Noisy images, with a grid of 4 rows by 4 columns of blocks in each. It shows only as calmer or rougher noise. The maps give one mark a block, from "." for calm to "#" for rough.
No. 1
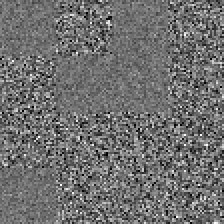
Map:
. # . #
# . . #
# # # #
. # # #
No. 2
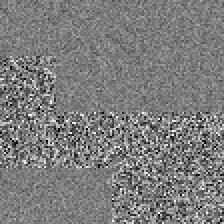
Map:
. . . .
# . . .
# # # #
. . # #
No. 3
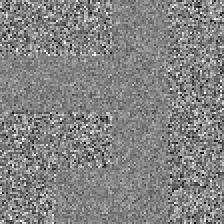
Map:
# # . #
. . . #
# # . #
# . . #
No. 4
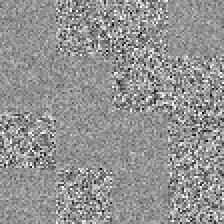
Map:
. # # .
. . # #
# . . #
. # . #
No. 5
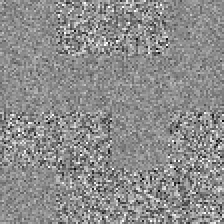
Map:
. # # .
. . . .
# # . #
. # # #
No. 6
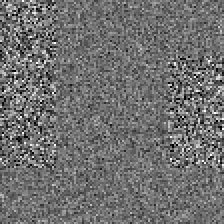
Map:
# . . .
# . . #
# . . #
. . . .
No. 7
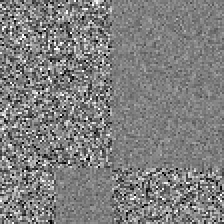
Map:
# # . .
# # . .
# # . .
# . # #
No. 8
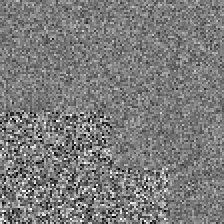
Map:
. . . .
. . . .
# # . .
# # # .
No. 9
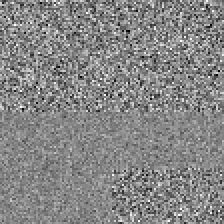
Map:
# # # #
# # # #
. . . .
. . # #
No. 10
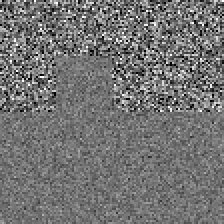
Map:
# # # #
# . # #
. . . .
. . . .
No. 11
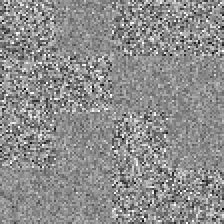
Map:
# . # #
# # . .
# . # .
. . # #
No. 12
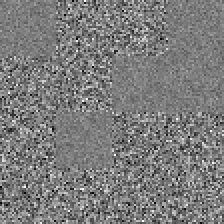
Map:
. # # .
# # . .
# . # #
# # # #
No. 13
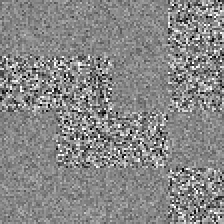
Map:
. . . #
# # . #
. # # .
. . . #
